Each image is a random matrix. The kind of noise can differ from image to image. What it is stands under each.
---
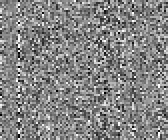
columns of uneven size
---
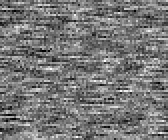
streaked along the rows
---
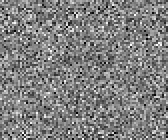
low rank plus noise
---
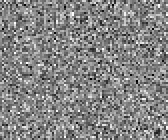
low rank plus noise
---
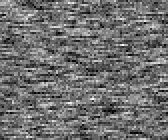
streaked along the rows
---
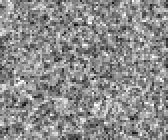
blotchy
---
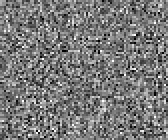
low rank plus noise
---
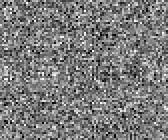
low rank plus noise
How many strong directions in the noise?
one
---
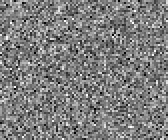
independent entries
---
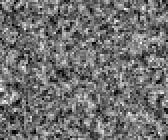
blotchy
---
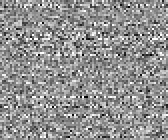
rows of uneven size
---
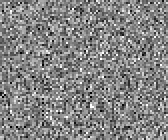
low rank plus noise
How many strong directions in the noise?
three or four
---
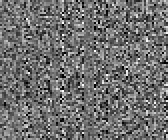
columns of uneven size
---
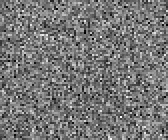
independent entries
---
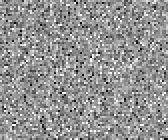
heavy tails
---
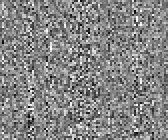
columns of uneven size
